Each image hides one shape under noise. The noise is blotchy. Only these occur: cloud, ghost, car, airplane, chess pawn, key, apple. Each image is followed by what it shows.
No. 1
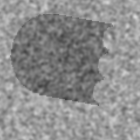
dark ghost
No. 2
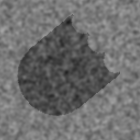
dark ghost
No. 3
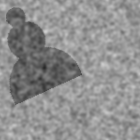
dark chess pawn
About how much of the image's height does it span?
two thirds
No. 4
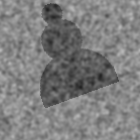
dark chess pawn
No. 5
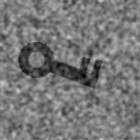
dark key
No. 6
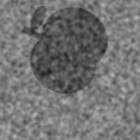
dark apple
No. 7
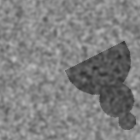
dark chess pawn
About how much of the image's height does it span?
two thirds
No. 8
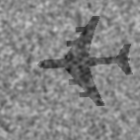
dark airplane
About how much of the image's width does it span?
two thirds
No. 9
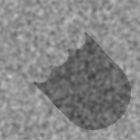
dark ghost
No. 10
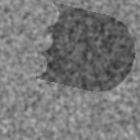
dark ghost
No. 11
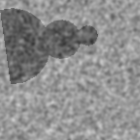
dark chess pawn
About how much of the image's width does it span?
two thirds
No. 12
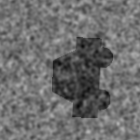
dark car
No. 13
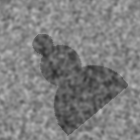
dark chess pawn
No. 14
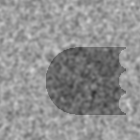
dark ghost
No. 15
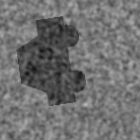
dark car
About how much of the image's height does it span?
two thirds
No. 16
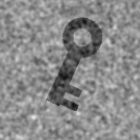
dark key
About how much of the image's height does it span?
two thirds
